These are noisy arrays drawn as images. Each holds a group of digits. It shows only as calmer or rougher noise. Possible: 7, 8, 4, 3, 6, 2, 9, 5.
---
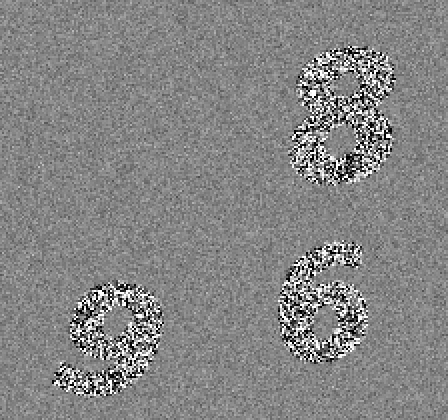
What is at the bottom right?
6
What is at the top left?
nothing
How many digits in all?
3
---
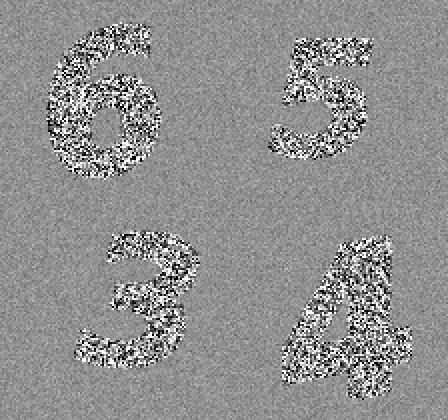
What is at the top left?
6
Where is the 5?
top right
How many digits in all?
4
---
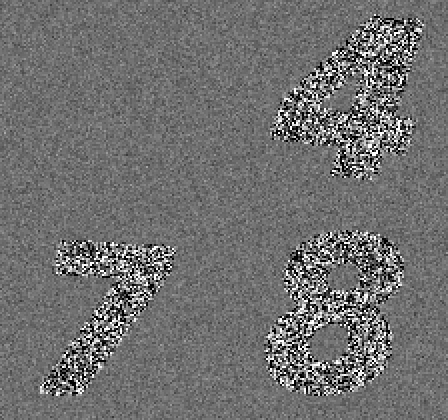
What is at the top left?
nothing
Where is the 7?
bottom left
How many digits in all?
3
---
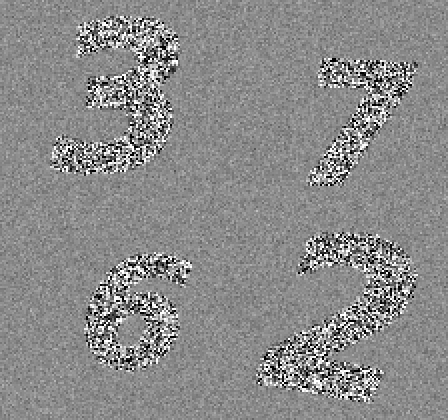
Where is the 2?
bottom right
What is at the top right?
7
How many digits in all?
4
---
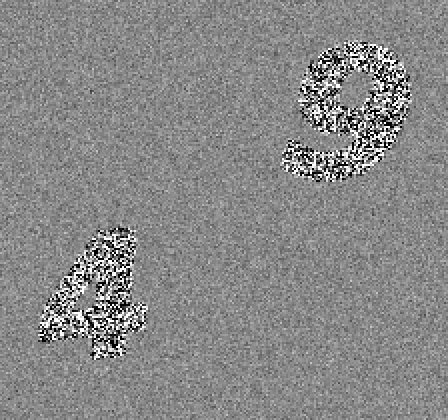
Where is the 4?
bottom left
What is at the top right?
9
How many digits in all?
2
